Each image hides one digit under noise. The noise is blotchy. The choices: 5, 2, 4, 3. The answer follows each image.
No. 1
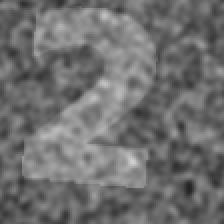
light 2
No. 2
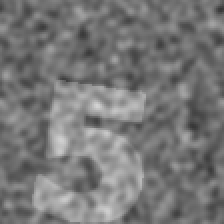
light 5
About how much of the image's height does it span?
two thirds
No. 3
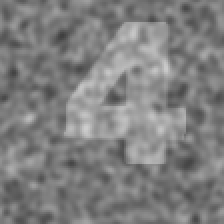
light 4
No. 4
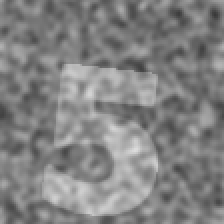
light 5
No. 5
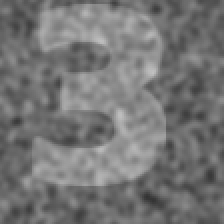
light 3
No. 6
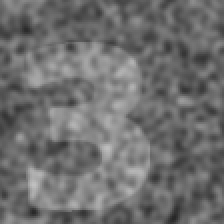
light 3
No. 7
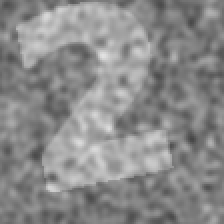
light 2
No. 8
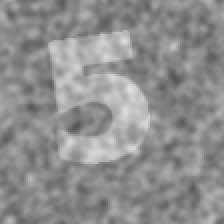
light 5
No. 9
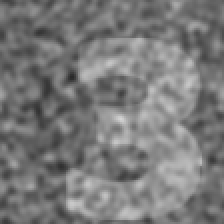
light 3
